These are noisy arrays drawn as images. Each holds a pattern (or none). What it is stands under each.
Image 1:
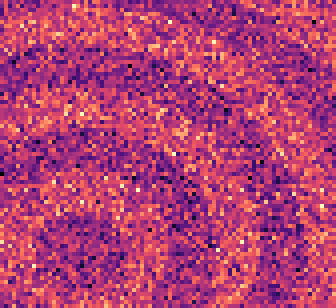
rings round one point
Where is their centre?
bottom left
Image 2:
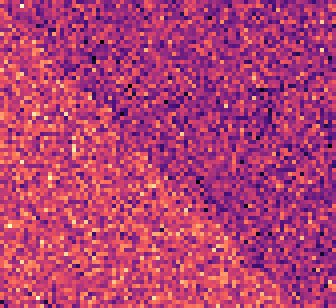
a sharp edge
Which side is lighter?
bottom left
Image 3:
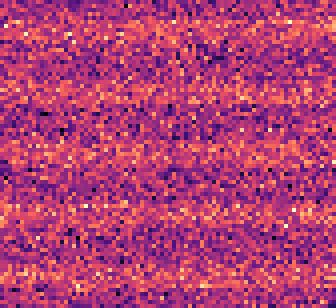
horizontal stripes
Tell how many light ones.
5
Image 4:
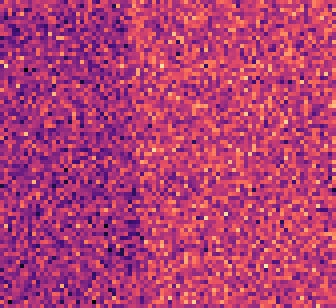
a sharp edge
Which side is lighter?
right
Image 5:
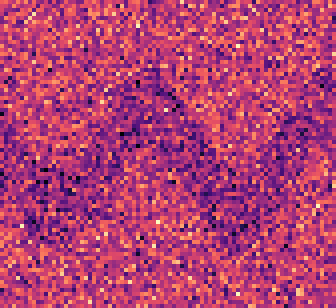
a wavy band
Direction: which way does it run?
left to right
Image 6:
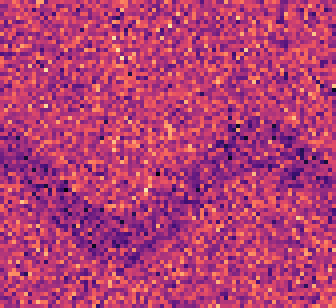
a wavy band
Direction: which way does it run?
left to right
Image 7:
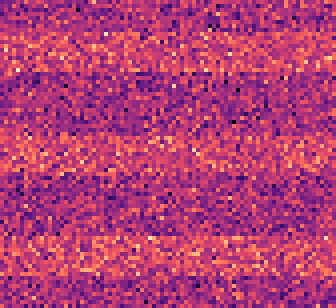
horizontal stripes
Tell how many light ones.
3
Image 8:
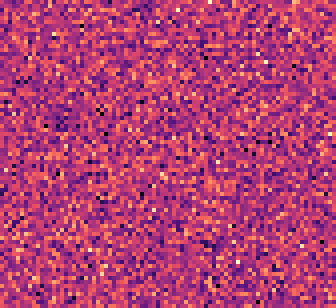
only noise
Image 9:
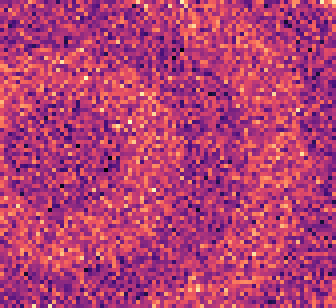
rings round one point
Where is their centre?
middle left
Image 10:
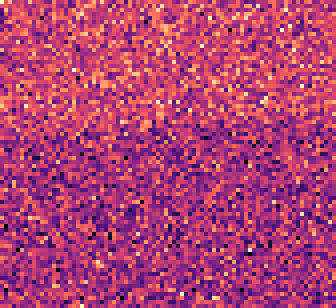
a sharp edge
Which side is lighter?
top
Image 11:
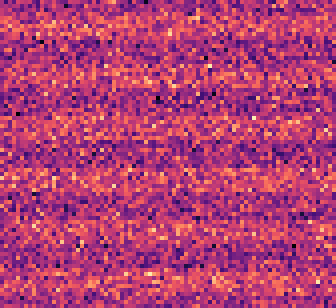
horizontal stripes
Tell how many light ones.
6
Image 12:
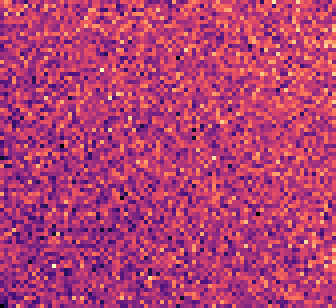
a smooth slope
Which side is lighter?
top right
